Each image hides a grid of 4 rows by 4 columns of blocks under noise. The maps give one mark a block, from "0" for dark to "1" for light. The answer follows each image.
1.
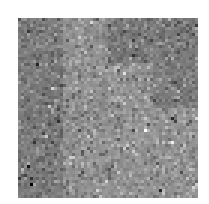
0 1 0 0
0 1 1 0
0 1 1 1
0 1 1 1
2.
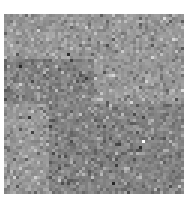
1 1 1 1
0 0 1 1
1 0 0 0
1 0 0 0
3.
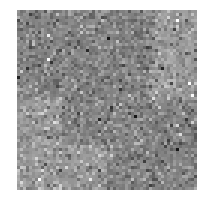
0 0 0 1
0 0 0 1
1 0 0 0
1 1 0 0
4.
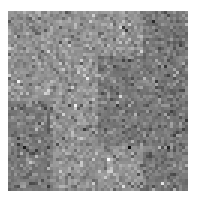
1 1 1 0
1 1 0 0
0 1 0 0
0 1 1 0
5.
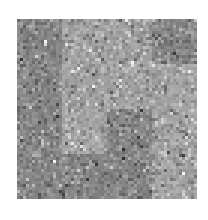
0 1 1 0
0 1 1 1
0 1 0 1
0 0 0 1
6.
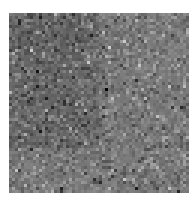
0 0 1 1
0 0 1 1
0 0 1 1
1 1 1 1
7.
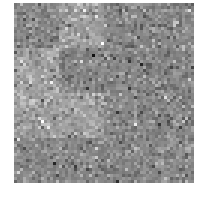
0 1 0 0
1 0 0 0
1 1 0 0
0 0 0 0
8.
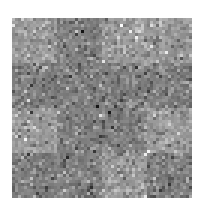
1 0 1 1
0 0 0 0
1 0 0 1
0 0 1 0
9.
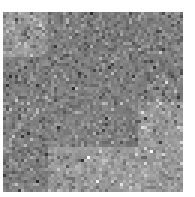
1 0 0 0
0 0 0 0
0 0 0 1
0 1 1 1
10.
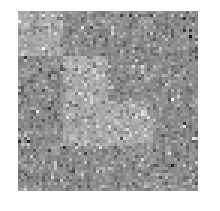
1 0 0 0
0 1 0 0
0 1 1 0
0 0 0 0
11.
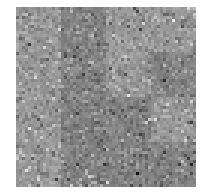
1 0 1 1
1 0 1 0
1 0 0 1
1 0 0 0
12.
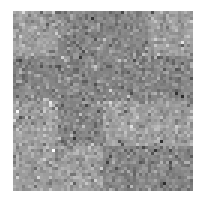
1 0 0 1
0 0 0 0
1 0 1 1
1 1 0 0
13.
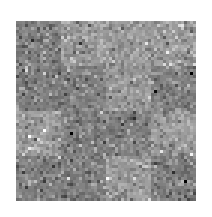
0 1 1 1
0 0 1 0
1 0 0 1
0 0 1 0
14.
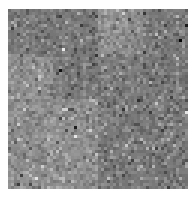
0 0 1 0
1 0 0 0
1 1 0 0
1 1 0 0
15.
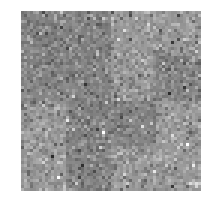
0 0 1 1
0 0 1 0
1 0 0 1
1 0 1 1
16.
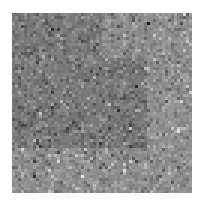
0 0 1 1
0 0 0 1
0 0 0 1
1 1 1 1
